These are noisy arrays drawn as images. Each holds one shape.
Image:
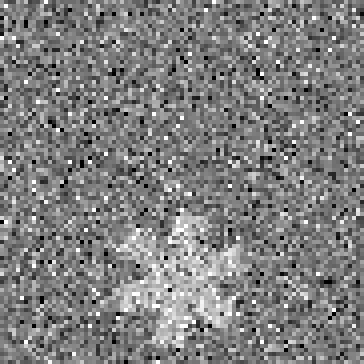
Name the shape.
asterisk
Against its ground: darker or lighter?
lighter
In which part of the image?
bottom middle
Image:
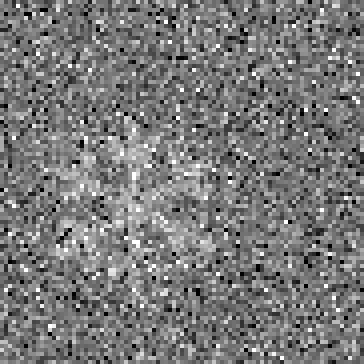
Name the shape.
snowflake
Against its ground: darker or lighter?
lighter
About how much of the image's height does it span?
half
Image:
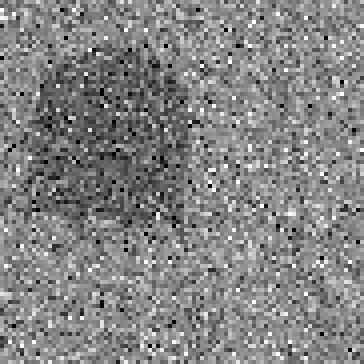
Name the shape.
ghost
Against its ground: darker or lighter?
darker
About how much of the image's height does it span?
half
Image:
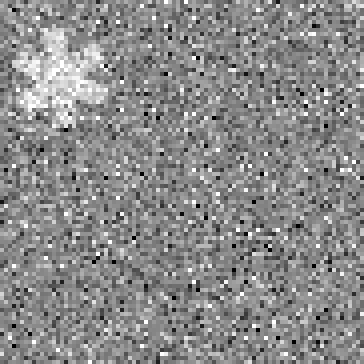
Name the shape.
asterisk
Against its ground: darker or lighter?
lighter
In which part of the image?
top left
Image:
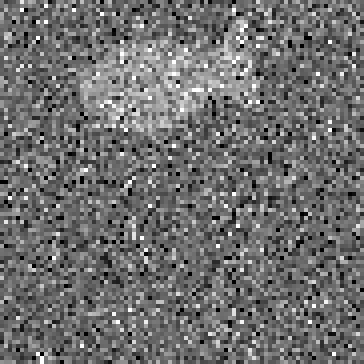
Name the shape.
fish
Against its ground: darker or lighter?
lighter
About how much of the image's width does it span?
half
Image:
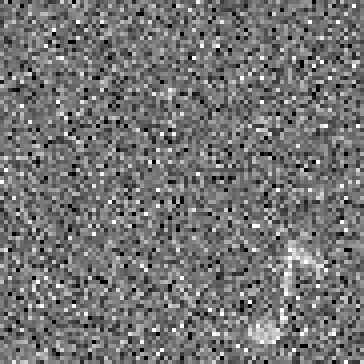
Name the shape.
musical note
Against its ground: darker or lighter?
lighter
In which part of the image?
bottom right
